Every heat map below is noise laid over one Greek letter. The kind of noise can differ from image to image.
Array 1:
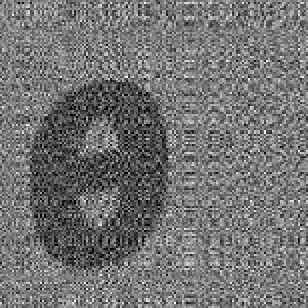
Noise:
low rank plus noise
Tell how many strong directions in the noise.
two
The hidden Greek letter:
theta
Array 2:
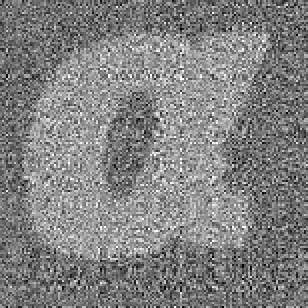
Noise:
low rank plus noise
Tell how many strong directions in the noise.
five to eight
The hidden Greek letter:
alpha
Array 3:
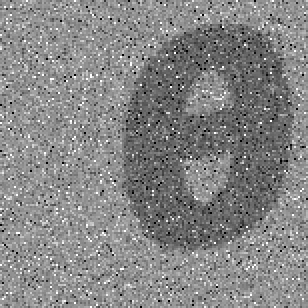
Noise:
heavy tails
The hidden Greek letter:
theta
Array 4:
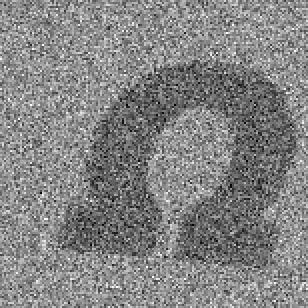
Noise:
independent entries
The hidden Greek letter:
omega
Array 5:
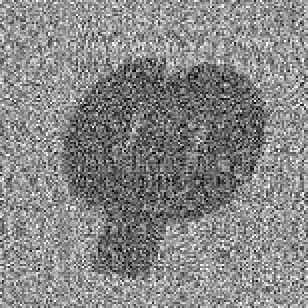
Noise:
low rank plus noise
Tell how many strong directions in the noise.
five to eight
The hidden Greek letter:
phi
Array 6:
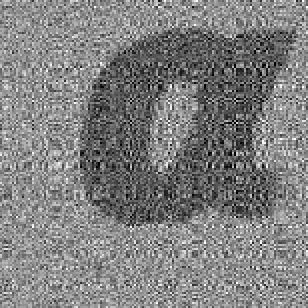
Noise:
low rank plus noise
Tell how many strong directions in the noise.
two
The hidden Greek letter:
alpha
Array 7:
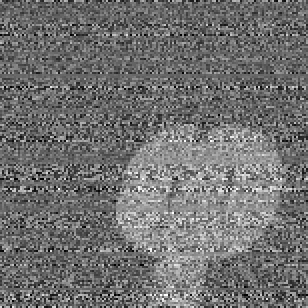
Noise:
rows of uneven size
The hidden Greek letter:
phi
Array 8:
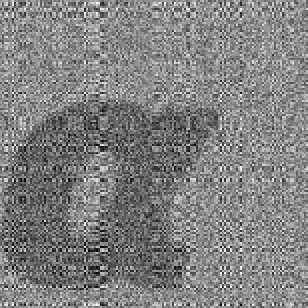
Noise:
low rank plus noise
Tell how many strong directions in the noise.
one
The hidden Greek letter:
alpha
